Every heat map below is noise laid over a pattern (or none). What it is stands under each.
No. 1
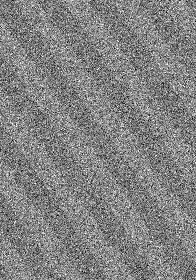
diagonal stripes
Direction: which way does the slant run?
top left to bottom right
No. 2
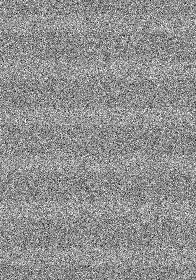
horizontal stripes
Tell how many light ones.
6
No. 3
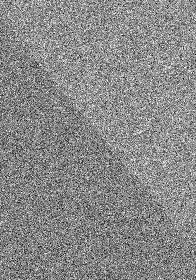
a sharp edge
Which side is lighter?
top right
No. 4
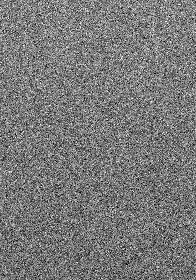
a smooth slope
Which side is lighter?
top
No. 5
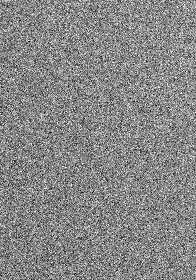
a smooth slope
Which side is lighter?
top right
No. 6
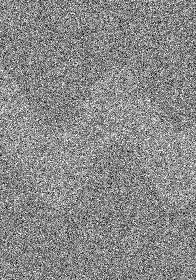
a wavy band
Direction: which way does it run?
left to right
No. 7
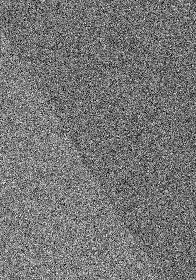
a sharp edge
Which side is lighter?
bottom left
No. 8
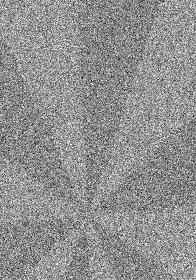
spokes from one point
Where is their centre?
bottom middle
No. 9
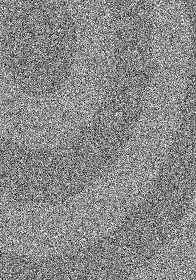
rings round one point
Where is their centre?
top left
